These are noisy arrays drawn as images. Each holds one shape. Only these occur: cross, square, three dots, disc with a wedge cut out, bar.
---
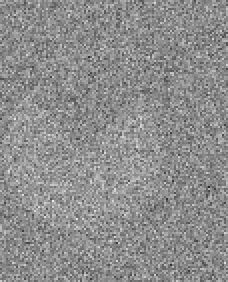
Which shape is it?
disc with a wedge cut out
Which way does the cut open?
up
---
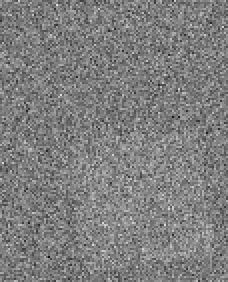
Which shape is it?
square
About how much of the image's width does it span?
two thirds
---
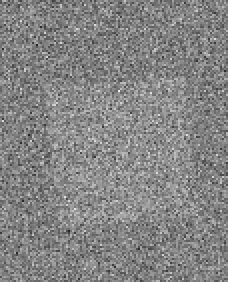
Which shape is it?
square
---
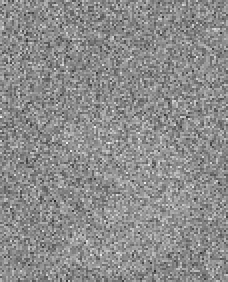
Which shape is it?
disc with a wedge cut out
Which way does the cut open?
left
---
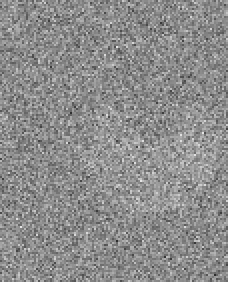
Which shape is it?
disc with a wedge cut out
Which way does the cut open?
up
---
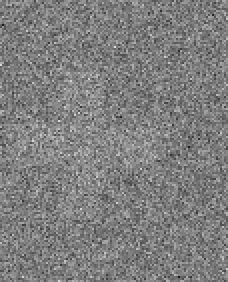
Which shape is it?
cross
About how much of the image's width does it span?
two thirds
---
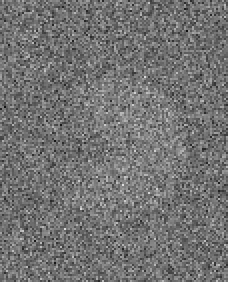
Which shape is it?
disc with a wedge cut out
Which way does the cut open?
left
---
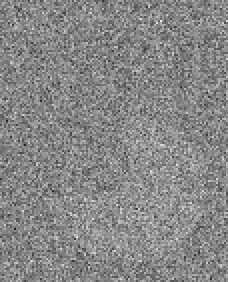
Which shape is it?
disc with a wedge cut out
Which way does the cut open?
up and left
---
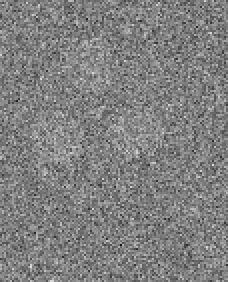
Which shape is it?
three dots
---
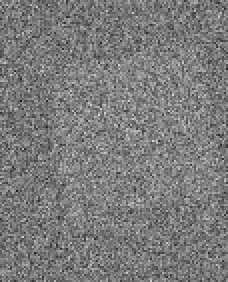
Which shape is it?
square
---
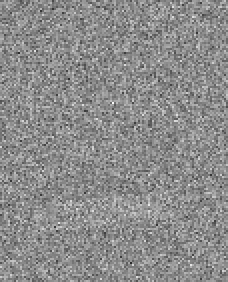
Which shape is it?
bar
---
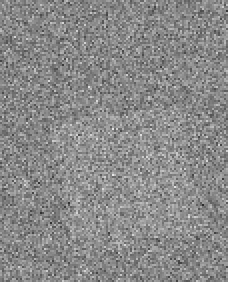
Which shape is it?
square
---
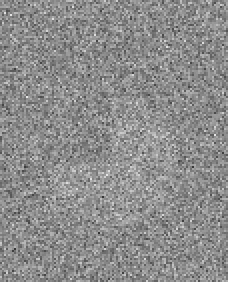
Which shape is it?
disc with a wedge cut out
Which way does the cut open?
up and left
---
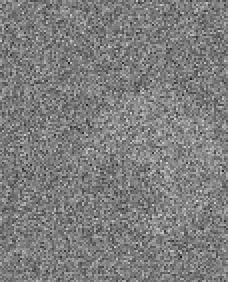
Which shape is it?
disc with a wedge cut out
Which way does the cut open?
down and left
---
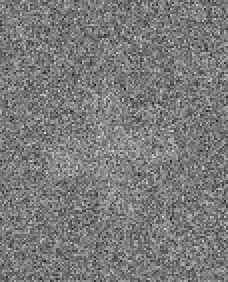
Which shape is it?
cross
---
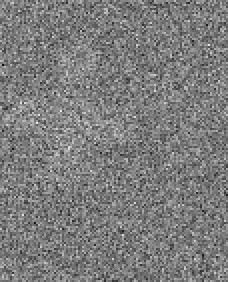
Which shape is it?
cross
